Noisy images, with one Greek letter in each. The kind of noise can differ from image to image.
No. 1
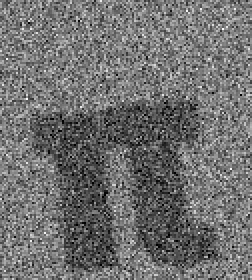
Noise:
independent entries
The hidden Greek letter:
pi
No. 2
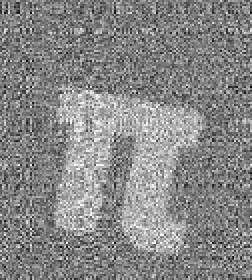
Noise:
low rank plus noise
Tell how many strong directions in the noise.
two
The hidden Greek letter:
pi
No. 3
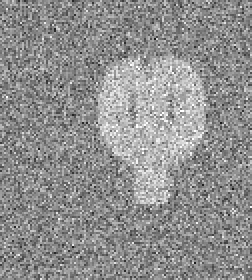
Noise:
independent entries
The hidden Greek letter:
phi
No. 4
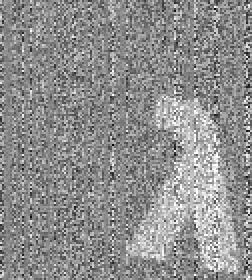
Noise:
columns of uneven size
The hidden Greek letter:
lambda
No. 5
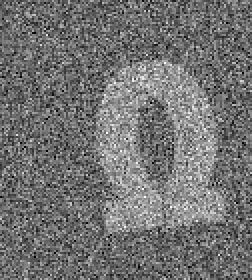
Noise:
independent entries
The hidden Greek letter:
omega
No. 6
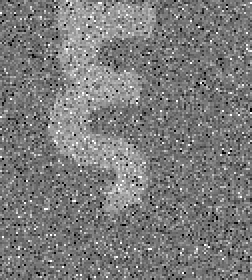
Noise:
heavy tails
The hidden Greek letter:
xi
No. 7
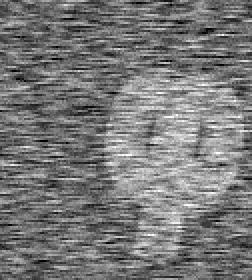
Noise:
streaked along the rows
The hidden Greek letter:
phi
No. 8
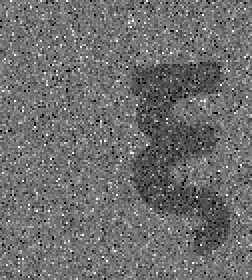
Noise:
heavy tails
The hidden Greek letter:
xi
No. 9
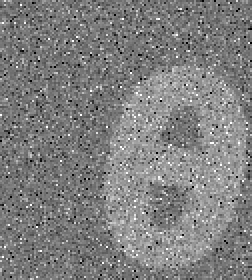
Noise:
heavy tails
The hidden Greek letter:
theta
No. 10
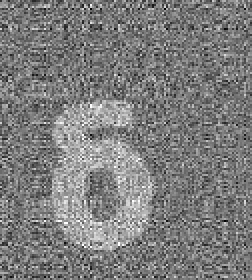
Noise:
low rank plus noise
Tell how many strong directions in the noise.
two
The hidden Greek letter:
delta
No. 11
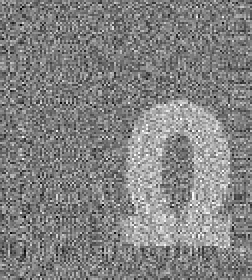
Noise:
low rank plus noise
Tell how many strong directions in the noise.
three or four
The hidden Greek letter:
omega
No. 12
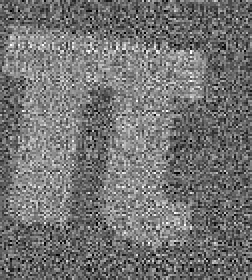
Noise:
low rank plus noise
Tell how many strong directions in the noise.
three or four
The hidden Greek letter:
pi
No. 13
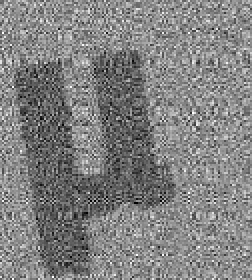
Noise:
low rank plus noise
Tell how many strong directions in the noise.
two
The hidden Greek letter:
mu
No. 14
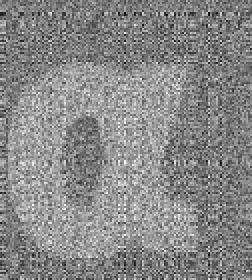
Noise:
low rank plus noise
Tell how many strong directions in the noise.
one
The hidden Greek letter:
alpha
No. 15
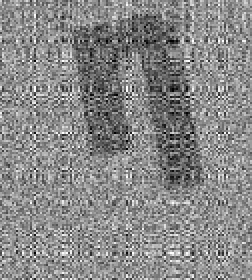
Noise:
low rank plus noise
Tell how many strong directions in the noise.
one
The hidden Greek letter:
eta
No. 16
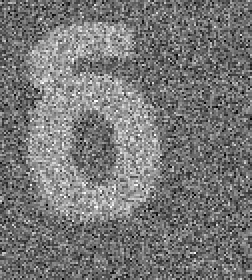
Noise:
independent entries
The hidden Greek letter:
delta
